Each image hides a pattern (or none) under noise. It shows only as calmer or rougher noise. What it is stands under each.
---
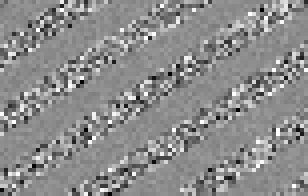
diagonal stripes
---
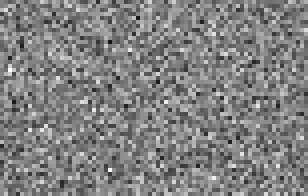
only noise
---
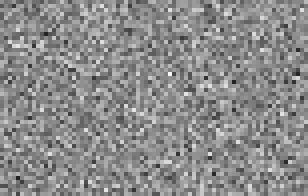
only noise
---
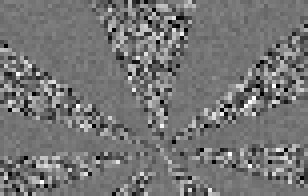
spokes from one point
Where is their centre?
bottom middle
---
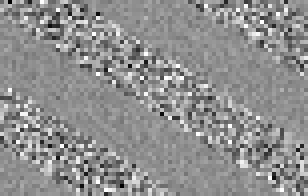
diagonal stripes
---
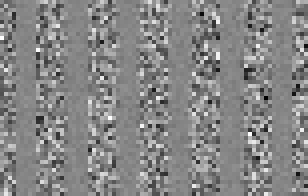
vertical stripes
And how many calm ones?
6
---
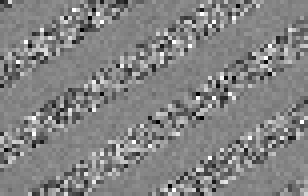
diagonal stripes
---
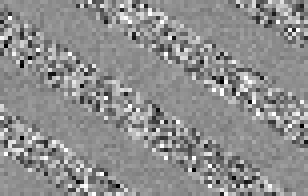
diagonal stripes
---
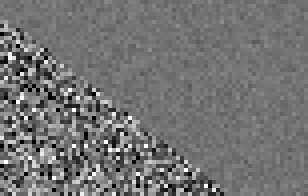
a sharp edge
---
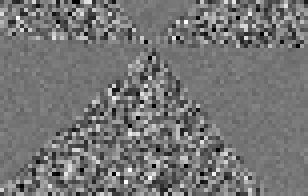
spokes from one point
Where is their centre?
top middle
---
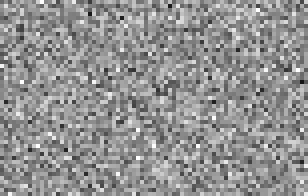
only noise
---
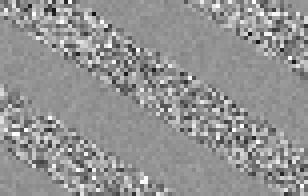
diagonal stripes
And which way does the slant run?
top left to bottom right
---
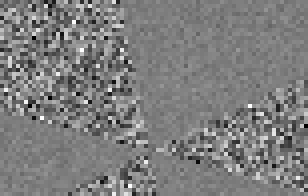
spokes from one point
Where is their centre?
bottom middle
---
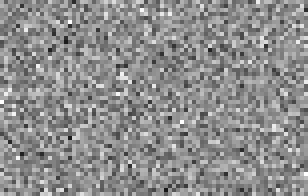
only noise
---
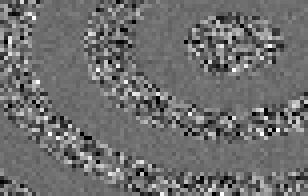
rings round one point
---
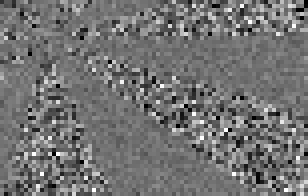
spokes from one point
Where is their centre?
top left
